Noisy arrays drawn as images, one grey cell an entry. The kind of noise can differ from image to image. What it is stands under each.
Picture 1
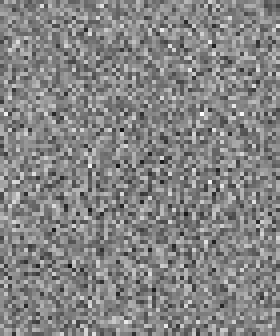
low rank plus noise
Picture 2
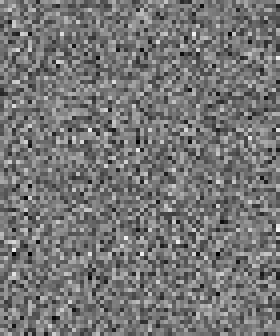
low rank plus noise
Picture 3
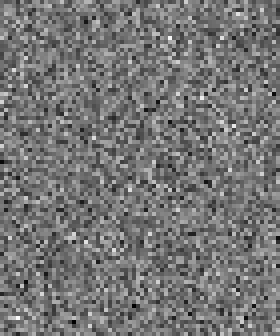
independent entries
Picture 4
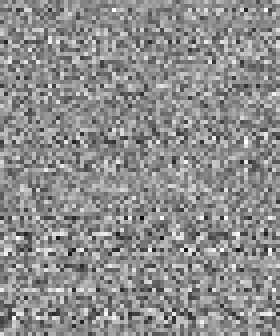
rows of uneven size
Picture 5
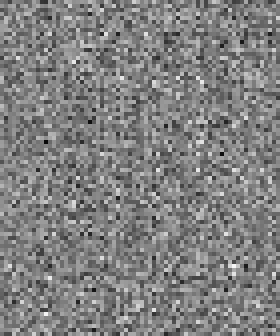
low rank plus noise
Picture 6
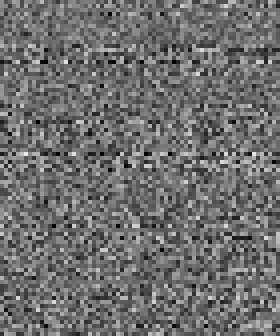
rows of uneven size
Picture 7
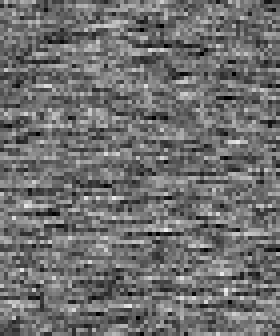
streaked along the rows
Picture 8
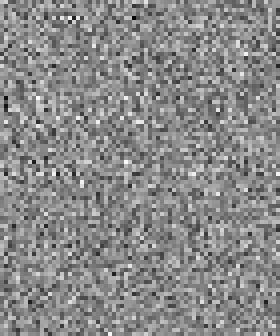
low rank plus noise
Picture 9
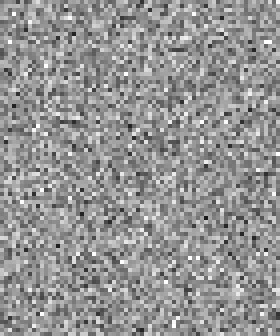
independent entries
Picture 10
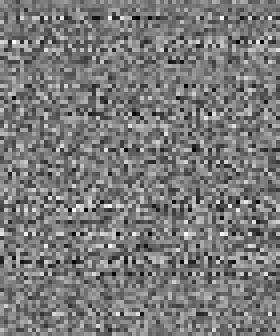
rows of uneven size
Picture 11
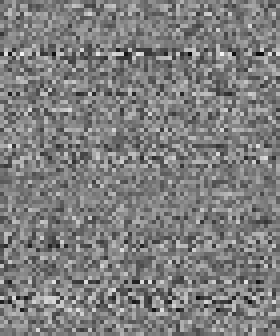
rows of uneven size
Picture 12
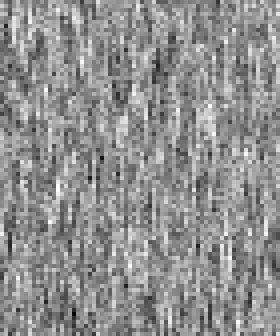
streaked along the columns
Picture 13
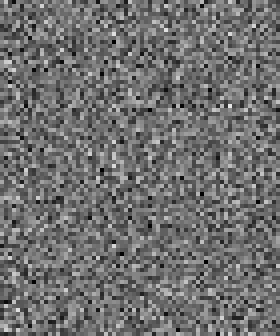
low rank plus noise
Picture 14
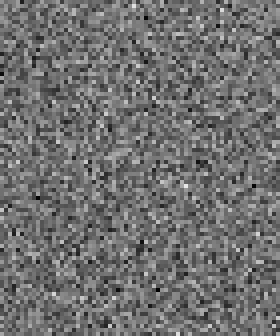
independent entries
